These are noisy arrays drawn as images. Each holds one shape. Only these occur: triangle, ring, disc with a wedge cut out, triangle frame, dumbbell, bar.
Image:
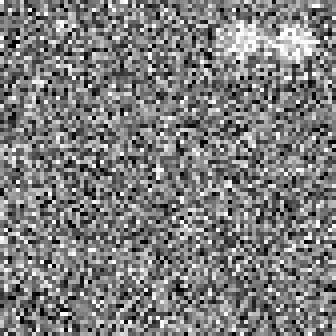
dumbbell
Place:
top right
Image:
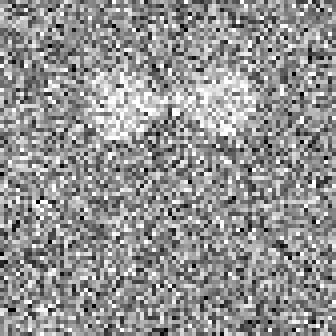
dumbbell
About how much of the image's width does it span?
half
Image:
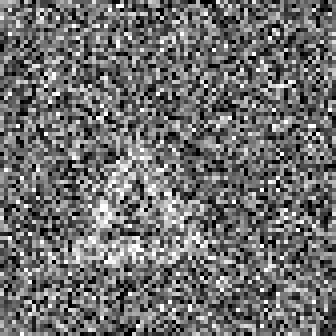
triangle frame
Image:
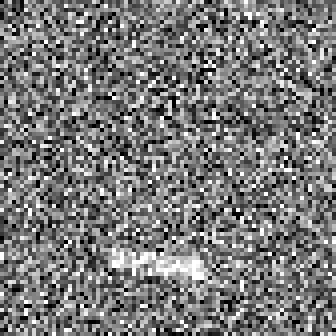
bar
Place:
bottom middle
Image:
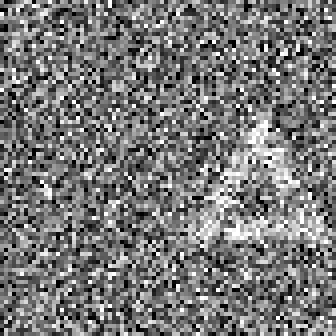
triangle frame
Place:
middle right
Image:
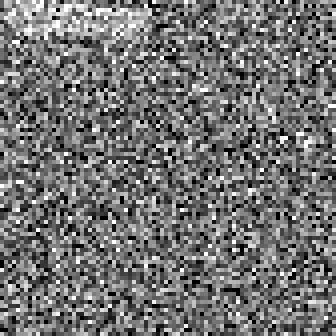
bar
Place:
top left
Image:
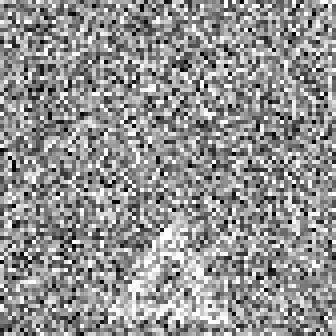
triangle frame
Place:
bottom middle
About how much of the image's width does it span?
a third
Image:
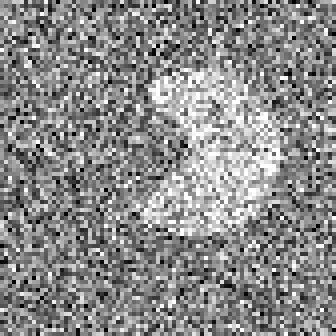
disc with a wedge cut out
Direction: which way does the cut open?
left
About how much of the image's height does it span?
half
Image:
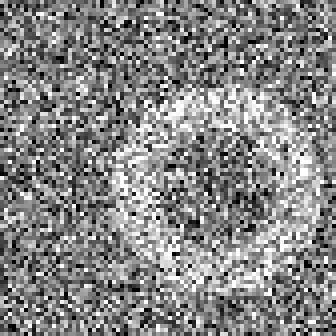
ring
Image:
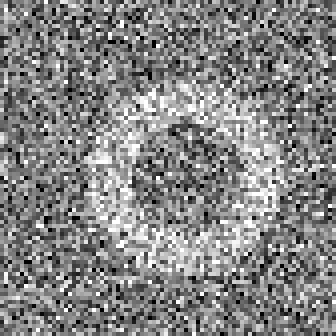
ring
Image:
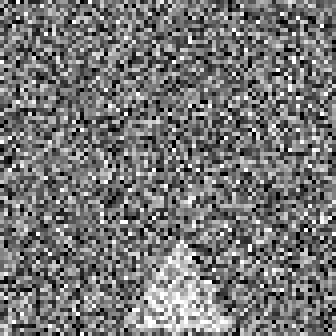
triangle
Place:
bottom middle
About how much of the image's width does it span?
a third
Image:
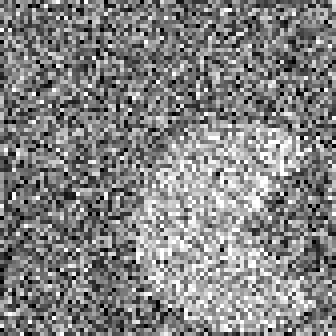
disc with a wedge cut out
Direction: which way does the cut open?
right
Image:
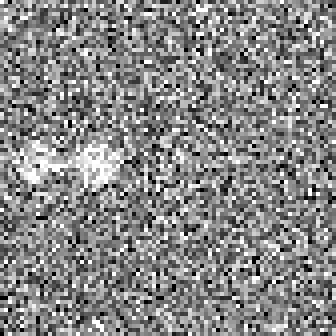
dumbbell
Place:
middle left
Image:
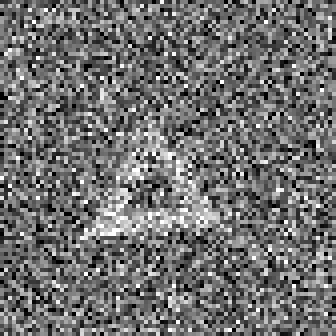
triangle frame
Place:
centre
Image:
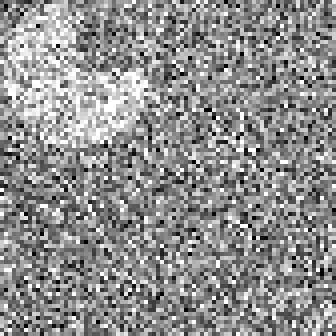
disc with a wedge cut out
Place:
top left
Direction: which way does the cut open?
up and right
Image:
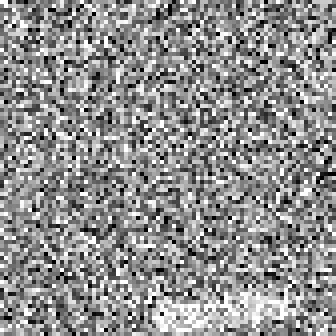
bar
